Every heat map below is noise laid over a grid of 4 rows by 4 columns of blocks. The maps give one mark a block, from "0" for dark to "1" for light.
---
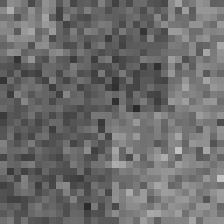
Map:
1 0 0 1
0 0 0 1
0 0 1 1
0 0 1 1
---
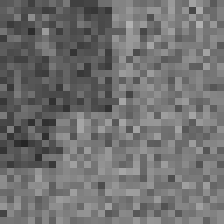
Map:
0 0 1 1
0 0 1 1
0 1 1 1
1 1 1 1
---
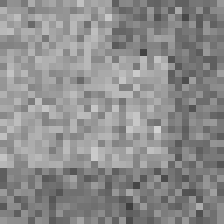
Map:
1 1 0 0
1 1 1 0
1 1 1 0
0 0 0 0
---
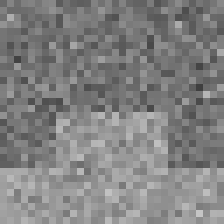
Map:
0 0 0 0
0 0 0 0
0 1 1 0
1 1 1 1
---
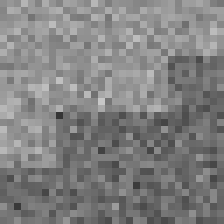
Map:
1 1 1 1
1 1 1 0
1 0 0 0
0 0 0 0
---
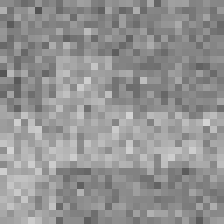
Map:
0 0 0 0
0 1 0 0
1 1 1 1
1 0 0 0
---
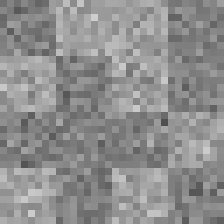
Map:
0 1 1 0
1 0 1 0
0 0 0 1
1 0 1 0
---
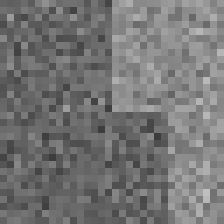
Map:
0 0 1 1
0 0 1 1
0 0 0 1
0 0 0 1
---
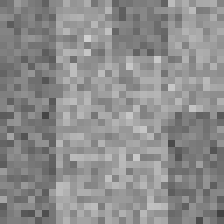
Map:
0 1 0 1
0 1 1 1
0 1 1 0
0 1 1 0
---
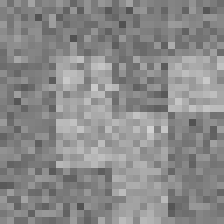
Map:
0 0 0 0
0 1 0 1
0 1 1 0
0 0 1 0
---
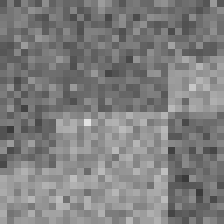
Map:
0 0 0 0
0 0 0 1
0 1 1 0
1 1 1 0
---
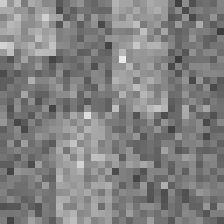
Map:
1 0 1 0
0 0 1 0
0 1 0 0
0 1 0 0
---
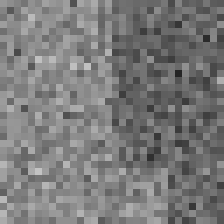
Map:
1 1 0 0
1 1 0 0
1 1 0 0
1 1 1 0
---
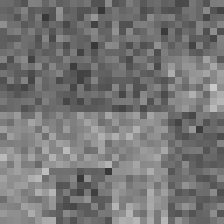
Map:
0 0 0 0
0 0 0 1
1 1 1 0
1 0 1 0
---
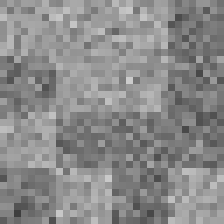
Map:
1 1 1 0
0 1 1 0
1 0 0 0
0 1 0 1
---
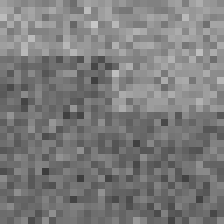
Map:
1 1 1 1
0 0 1 1
0 0 0 0
0 0 0 0
